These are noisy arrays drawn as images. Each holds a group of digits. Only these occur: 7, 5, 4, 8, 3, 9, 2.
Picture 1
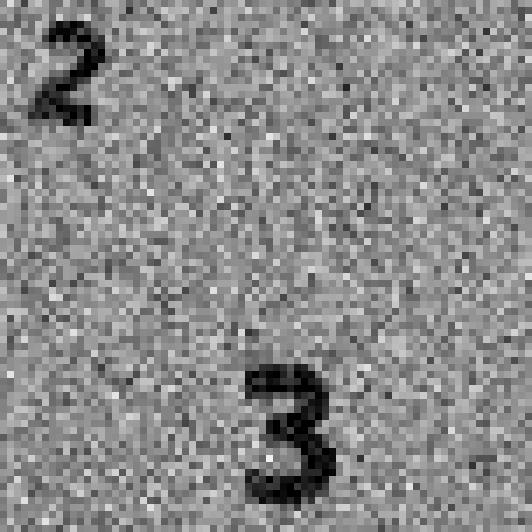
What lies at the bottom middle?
3
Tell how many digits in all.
2
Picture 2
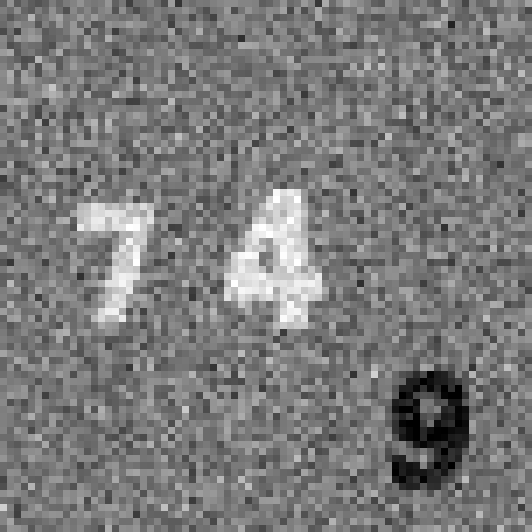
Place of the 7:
middle left
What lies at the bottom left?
nothing
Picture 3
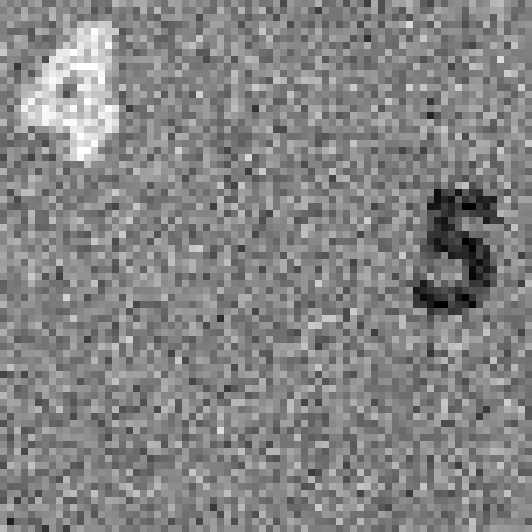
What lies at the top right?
nothing
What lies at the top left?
4
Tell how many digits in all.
2
